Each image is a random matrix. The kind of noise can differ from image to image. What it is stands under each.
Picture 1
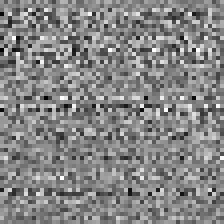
rows of uneven size
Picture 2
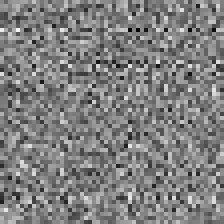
low rank plus noise
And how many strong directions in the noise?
one
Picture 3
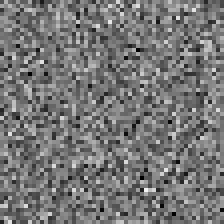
independent entries
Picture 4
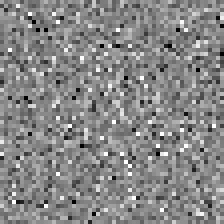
heavy tails
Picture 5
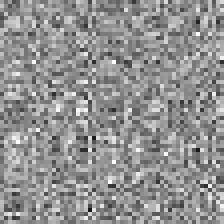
low rank plus noise
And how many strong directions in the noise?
one
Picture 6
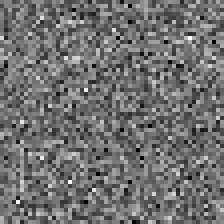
independent entries
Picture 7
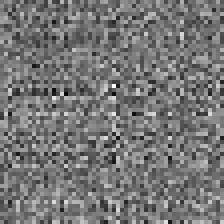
low rank plus noise
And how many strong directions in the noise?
two
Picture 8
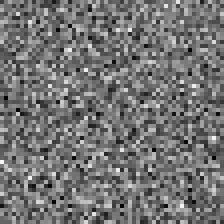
independent entries
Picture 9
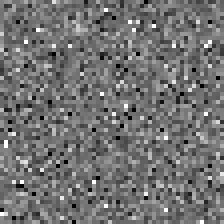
heavy tails
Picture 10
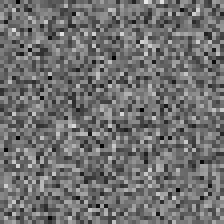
independent entries
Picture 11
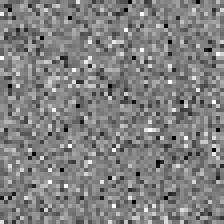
heavy tails
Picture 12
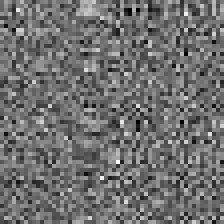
low rank plus noise
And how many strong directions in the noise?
one
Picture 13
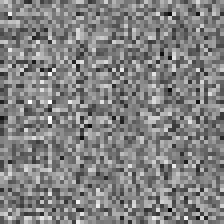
low rank plus noise
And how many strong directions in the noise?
two
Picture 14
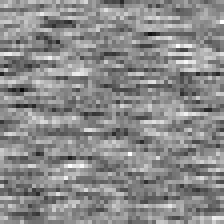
streaked along the rows
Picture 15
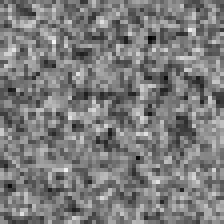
blotchy
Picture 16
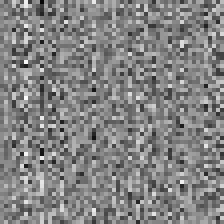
columns of uneven size
